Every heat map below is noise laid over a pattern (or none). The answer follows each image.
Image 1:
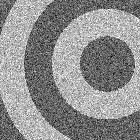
rings round one point
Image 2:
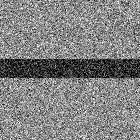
one horizontal stripe
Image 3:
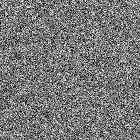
only noise
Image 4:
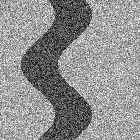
a wavy band
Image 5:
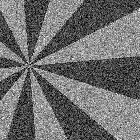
spokes from one point
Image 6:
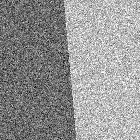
a sharp edge
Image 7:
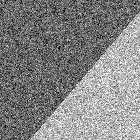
a sharp edge
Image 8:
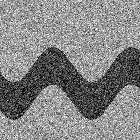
a wavy band
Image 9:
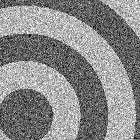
rings round one point
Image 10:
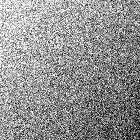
a smooth slope
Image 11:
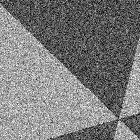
spokes from one point
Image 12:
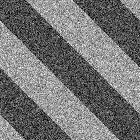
diagonal stripes
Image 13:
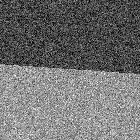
a sharp edge
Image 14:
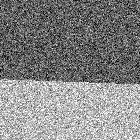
a sharp edge
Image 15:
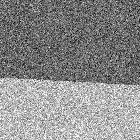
a sharp edge
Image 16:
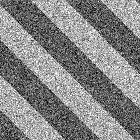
diagonal stripes
